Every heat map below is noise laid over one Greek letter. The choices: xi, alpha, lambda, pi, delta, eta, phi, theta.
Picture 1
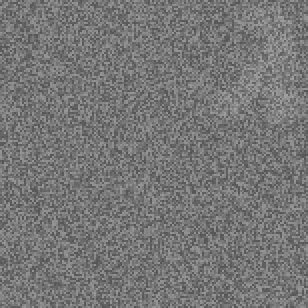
lambda
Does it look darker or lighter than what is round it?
lighter
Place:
top right
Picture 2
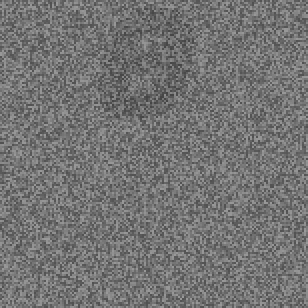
theta
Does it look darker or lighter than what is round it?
darker
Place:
top middle
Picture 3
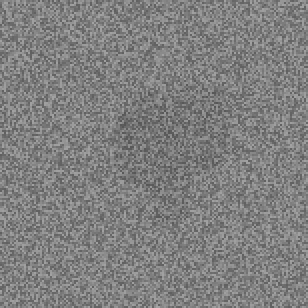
phi
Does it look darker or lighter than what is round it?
darker
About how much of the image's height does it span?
half
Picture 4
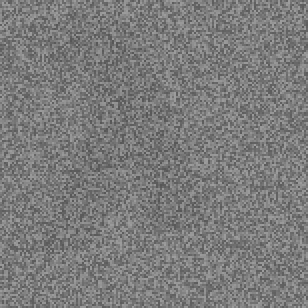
lambda
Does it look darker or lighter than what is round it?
darker
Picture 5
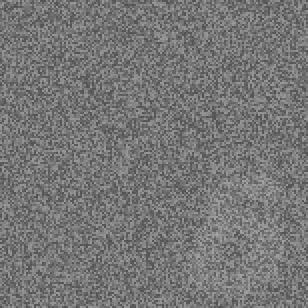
delta
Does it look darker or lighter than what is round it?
lighter
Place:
bottom right
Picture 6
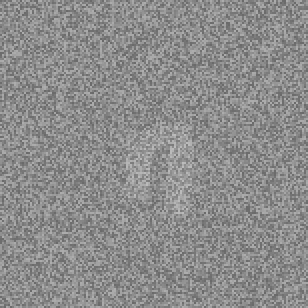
eta
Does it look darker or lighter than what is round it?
lighter
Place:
centre
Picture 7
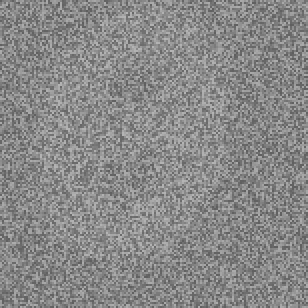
theta
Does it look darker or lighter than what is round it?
lighter
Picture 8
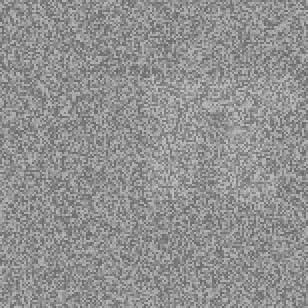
pi
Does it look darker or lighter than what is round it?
lighter
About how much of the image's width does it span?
half
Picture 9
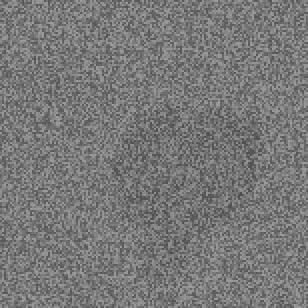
phi
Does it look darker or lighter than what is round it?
darker
